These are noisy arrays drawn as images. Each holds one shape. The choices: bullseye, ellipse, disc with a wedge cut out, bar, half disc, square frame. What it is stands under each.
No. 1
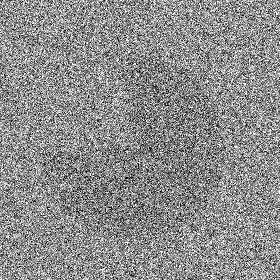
disc with a wedge cut out
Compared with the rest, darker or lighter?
darker
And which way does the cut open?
up and left
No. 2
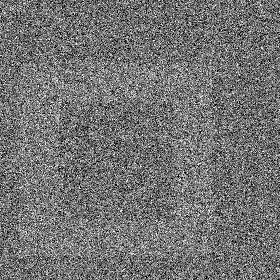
square frame
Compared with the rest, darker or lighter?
lighter
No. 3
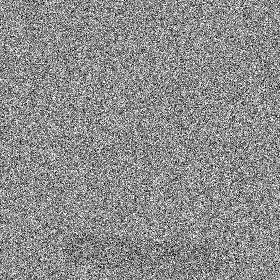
bar
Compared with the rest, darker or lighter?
darker
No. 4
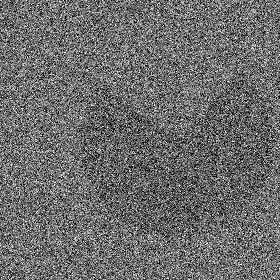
disc with a wedge cut out
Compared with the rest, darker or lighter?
darker
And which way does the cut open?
up
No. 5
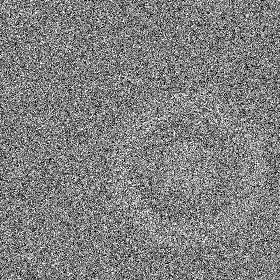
bullseye
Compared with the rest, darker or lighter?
lighter
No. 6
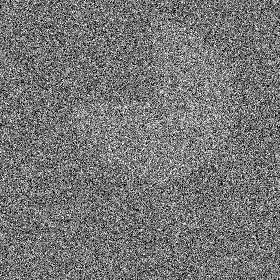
disc with a wedge cut out
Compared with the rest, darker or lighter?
lighter
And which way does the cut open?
up and left
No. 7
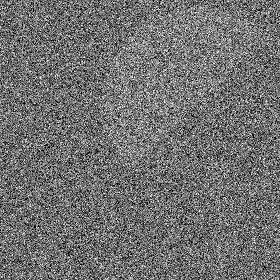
half disc
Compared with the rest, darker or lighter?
lighter
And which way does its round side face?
up and left
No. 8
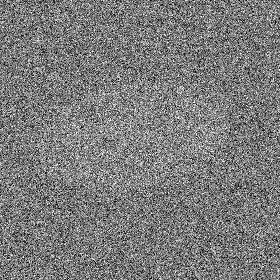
ellipse
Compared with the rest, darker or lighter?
lighter
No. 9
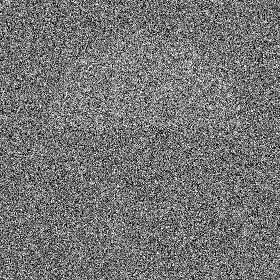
half disc
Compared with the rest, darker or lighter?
lighter
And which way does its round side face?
up
